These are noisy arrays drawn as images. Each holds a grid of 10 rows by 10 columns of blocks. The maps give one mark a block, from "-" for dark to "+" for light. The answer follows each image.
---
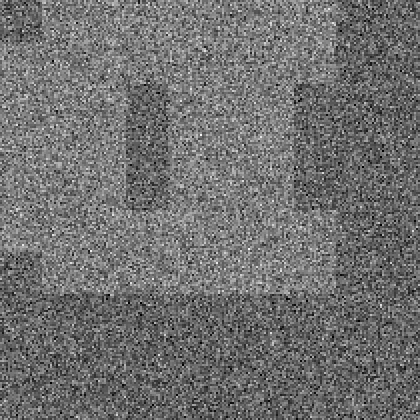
- + + + + + + + - -
+ + + + + + + + - -
+ + + - + + + - - -
+ + + - + + + - - -
+ + + - + + + - - -
+ + + + + + + + - -
- + + + + + + + - -
- - - - - - - - - -
- - - - - - - - - -
- - - - - - - - - -
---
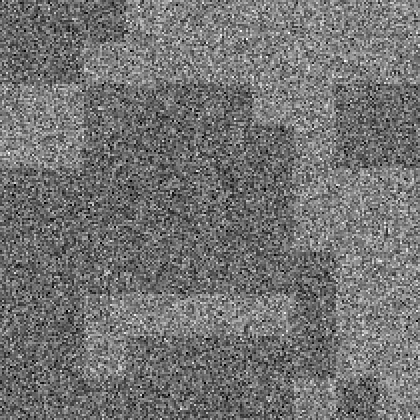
- - - + + + + + + +
- - + + + + + + + +
+ + - - - - + + - -
+ + - - - - - + - -
- - - - - - - + + +
- - - - - - - + + +
- - - - - - - - + +
- - + + + + + - + +
- - + - - - - - + +
- - - - - - - + - +
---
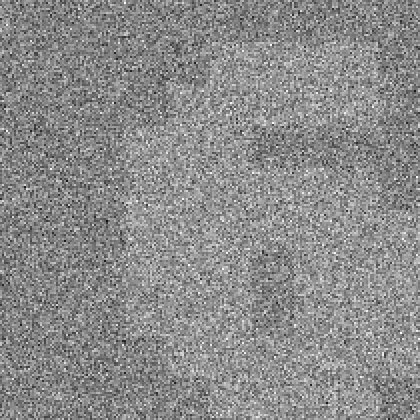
- - - - - - - - - -
- - - - - + + + + -
- - - - + + + + + -
- - - + + + - - - -
- - - + + + + + + -
- - - + + + + + + +
- - - + + + - + + +
- - - + + + - + + +
- - - - + + + + + +
- - - - - + + + + -
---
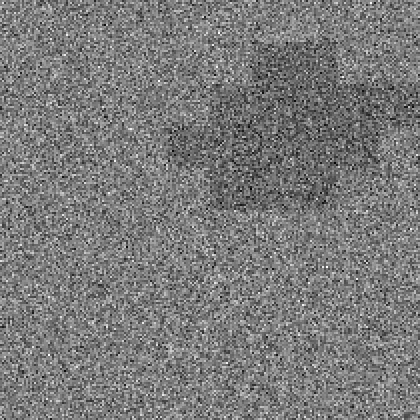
+ + + + + + + + + +
+ + + + + + - - + +
+ + + + + - - - - -
+ + + + - - - - - +
+ + + + + - - - + +
+ + + + + + + + + +
+ + + + + + + + + +
+ + + + + + + + + +
+ + + + + + + + + +
+ + + + + + + + + +
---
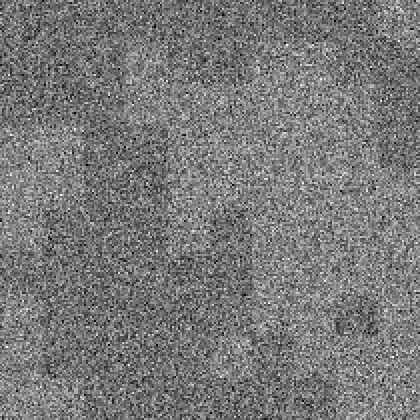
- - - - - - - - - +
- - - + - - + + - -
- - - + + + + + + -
+ + - - + + + + + -
+ + - - + + + + + +
+ - - - + - + + + +
- - - - - - + + + +
+ - - - - - + + - +
+ - - - - + - + + +
+ + - - - - - - + +
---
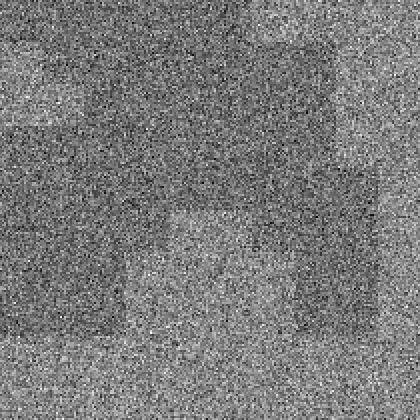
- - - - - - + + + +
+ - - - - - - - + +
+ + - - - - - - + +
- - - - - - - - + +
- - - - - - - - - +
- - - - + + - - - +
- - - + + + + - - +
- - - + + + + - - +
+ + + + + + + + + +
+ + + + + + + + + +
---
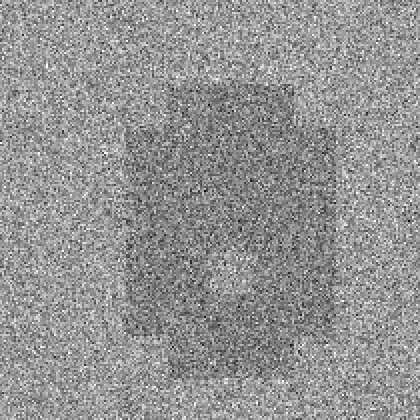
+ + + + + + + + + +
+ + + + + + + + + +
+ + + + - - - + + +
+ + + - - - - - + +
+ + + - - - - - + +
+ + + - - - - - + +
+ + + - - + - - + +
+ + + - - - - - + +
+ + + + - - - + + +
+ + + + + + + + + +
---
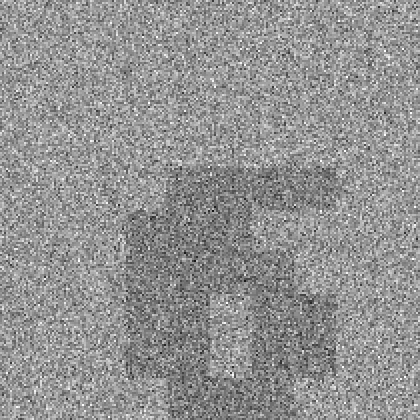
+ + + + + + + + + +
+ + + + + + + + + +
+ + + + + + + + + +
+ + + + + + + + + +
+ + + + - - - - + +
+ + + - - - + + + +
+ + + - - - - + + +
+ + + - - + - - + +
+ + + - - + - - + +
+ + + + - - - + + +
